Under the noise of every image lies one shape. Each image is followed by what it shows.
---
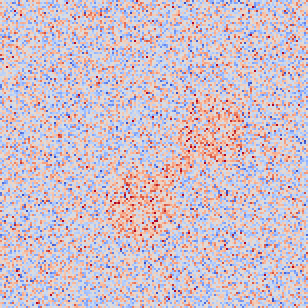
dumbbell
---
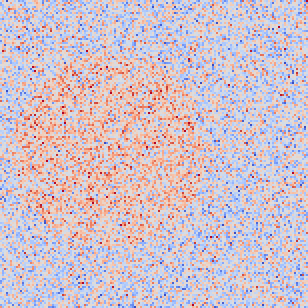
disc
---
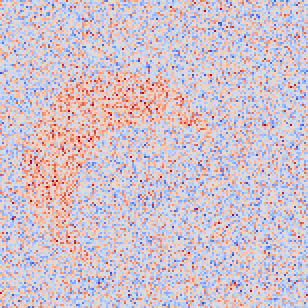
crescent
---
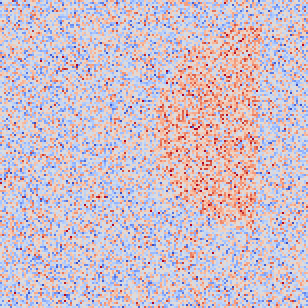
half disc
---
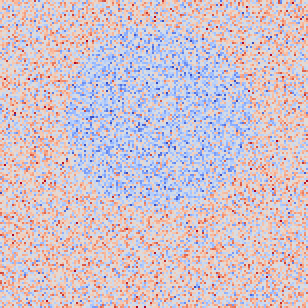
disc
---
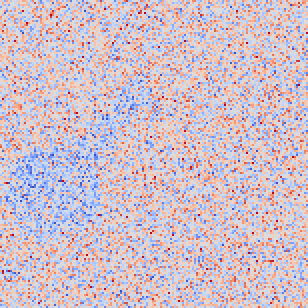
lollipop
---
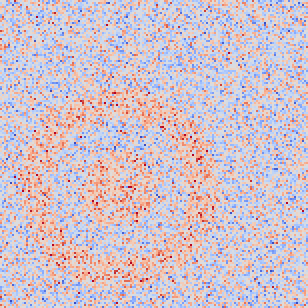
bullseye
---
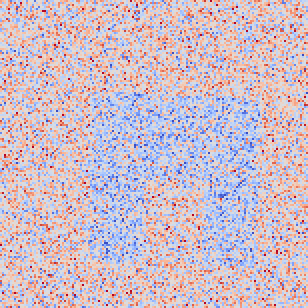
square with a notch
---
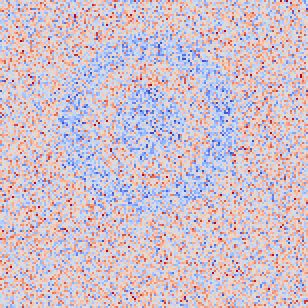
bullseye
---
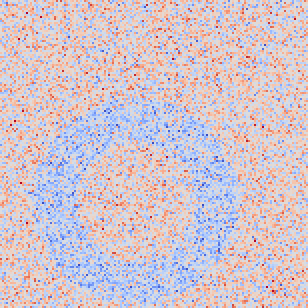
ring
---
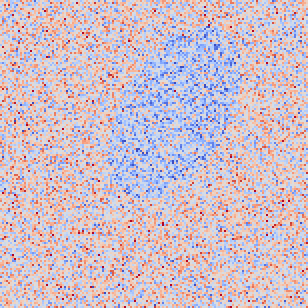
ellipse
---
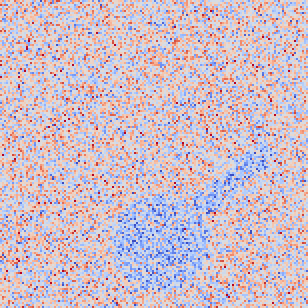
lollipop
